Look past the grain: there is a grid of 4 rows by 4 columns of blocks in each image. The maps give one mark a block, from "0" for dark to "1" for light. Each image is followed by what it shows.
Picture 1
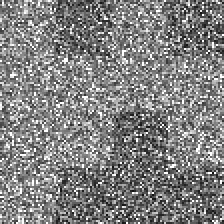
1010
1111
1101
1000
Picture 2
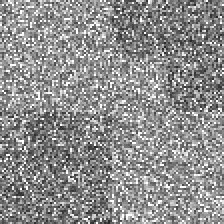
1100
1110
0011
0011
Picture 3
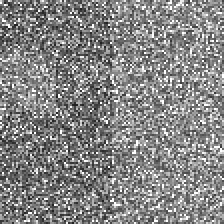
0011
1011
0011
0011
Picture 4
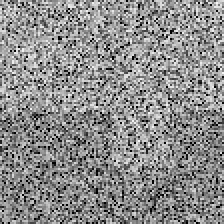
1111
1111
0010
0000
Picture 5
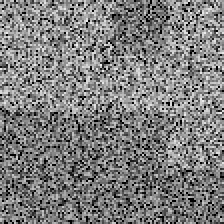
1101
1111
0001
0000
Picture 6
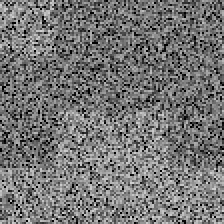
1000
0000
0110
1111
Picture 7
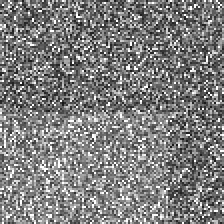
0000
0000
1110
1110
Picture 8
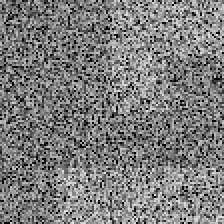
0011
0010
0000
0111
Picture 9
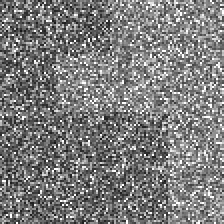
0011
0111
0001
0001
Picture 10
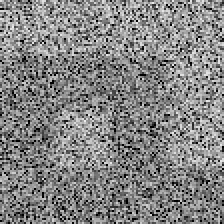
1111
0001
0101
0000
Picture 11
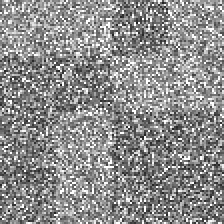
1101
0011
0100
0100
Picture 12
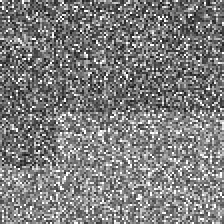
0000
0000
0111
1111
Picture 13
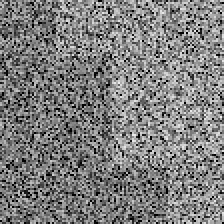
0111
0011
0011
0001
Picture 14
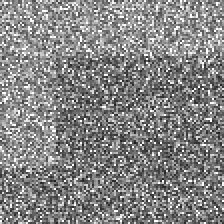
1111
1000
1000
0000
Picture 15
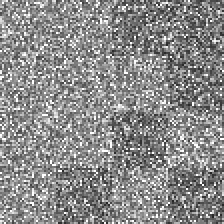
1100
1110
1101
1010
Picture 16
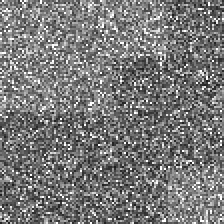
1110
1100
0000
0001
